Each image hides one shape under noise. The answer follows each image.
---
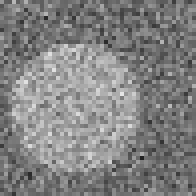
disc
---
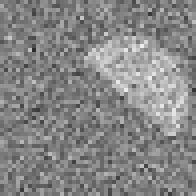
half disc
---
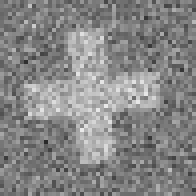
cross
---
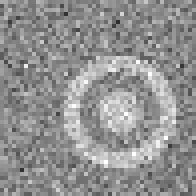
bullseye
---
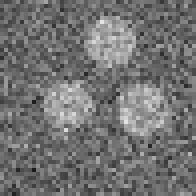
three dots
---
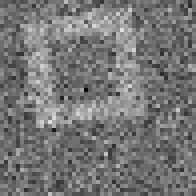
square frame
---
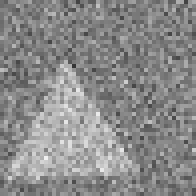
triangle
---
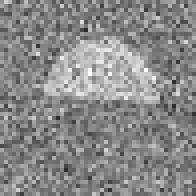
half disc
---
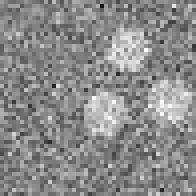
three dots
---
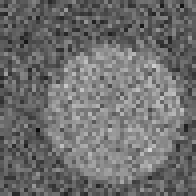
disc
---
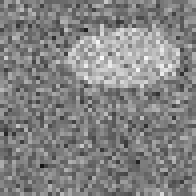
ellipse
